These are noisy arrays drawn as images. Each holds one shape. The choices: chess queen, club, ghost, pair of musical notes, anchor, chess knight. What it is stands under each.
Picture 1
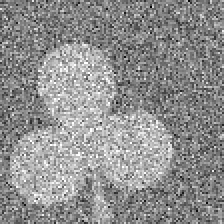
club
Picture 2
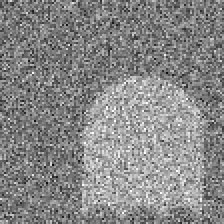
ghost
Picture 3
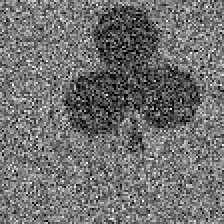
club
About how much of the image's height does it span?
two thirds
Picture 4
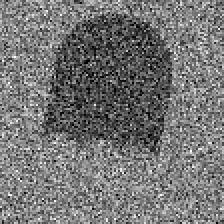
ghost
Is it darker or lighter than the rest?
darker
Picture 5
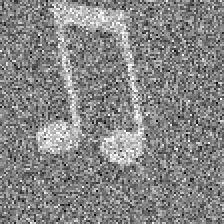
pair of musical notes
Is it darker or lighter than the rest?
lighter
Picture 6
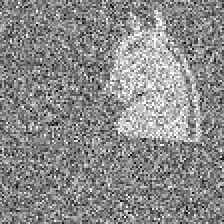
chess knight
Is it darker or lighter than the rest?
lighter
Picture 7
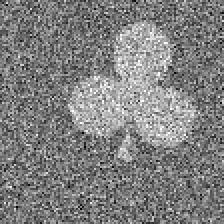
club
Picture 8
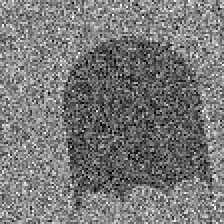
ghost
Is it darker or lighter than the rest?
darker
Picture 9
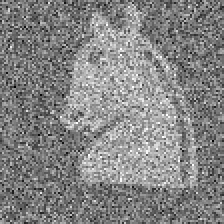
chess knight
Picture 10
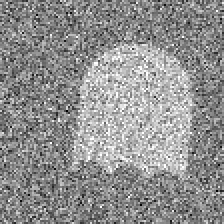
ghost
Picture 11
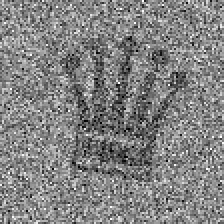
chess queen
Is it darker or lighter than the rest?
darker
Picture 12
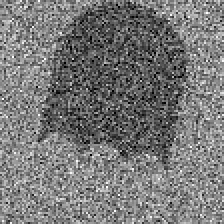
ghost
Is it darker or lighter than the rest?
darker
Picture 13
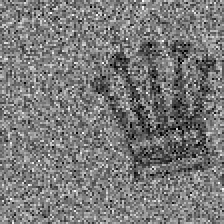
chess queen
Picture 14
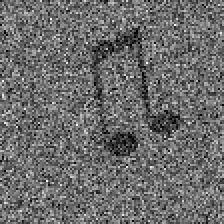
pair of musical notes
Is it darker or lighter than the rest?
darker
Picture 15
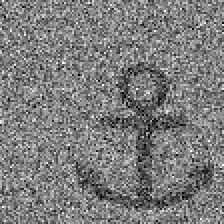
anchor
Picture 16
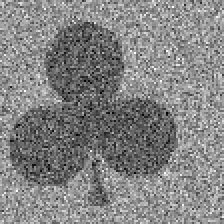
club
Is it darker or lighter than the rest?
darker
